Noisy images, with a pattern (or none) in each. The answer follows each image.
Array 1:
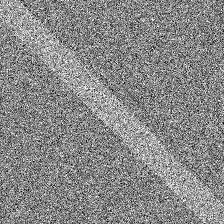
a diagonal band
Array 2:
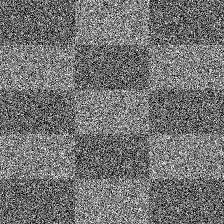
a checkerboard
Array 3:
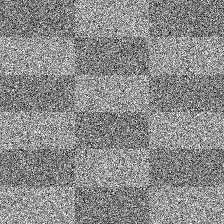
a checkerboard
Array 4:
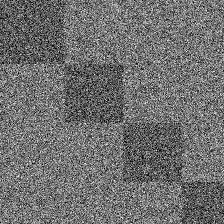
blocks along the diagonal
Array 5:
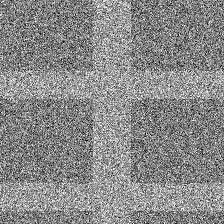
bands of rows crossing bands of columns
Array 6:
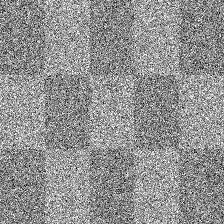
a checkerboard
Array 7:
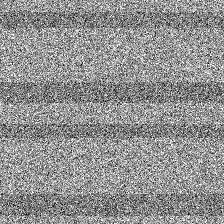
bands of rows
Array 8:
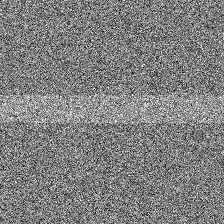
one band of rows
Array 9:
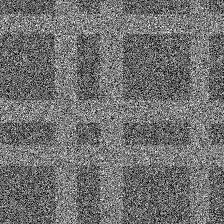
bands of rows crossing bands of columns
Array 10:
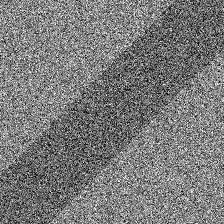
a diagonal band
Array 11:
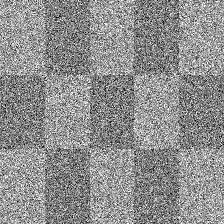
a checkerboard
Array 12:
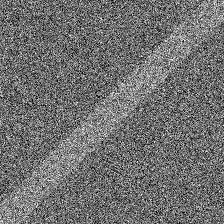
a diagonal band
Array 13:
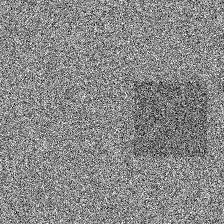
one block
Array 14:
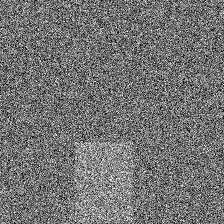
one block
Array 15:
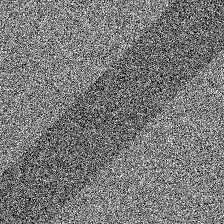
a diagonal band
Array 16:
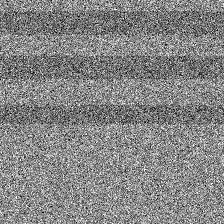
bands of rows
